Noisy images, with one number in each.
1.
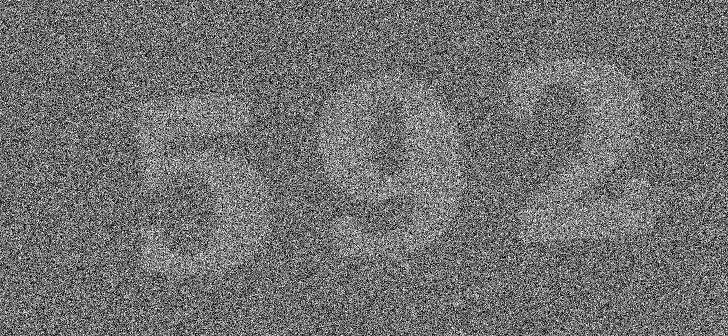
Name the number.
592
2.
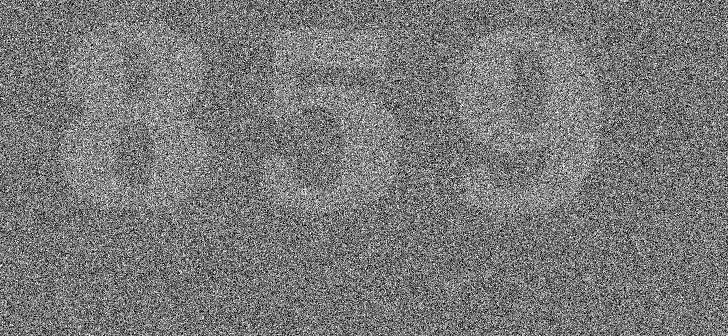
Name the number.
859
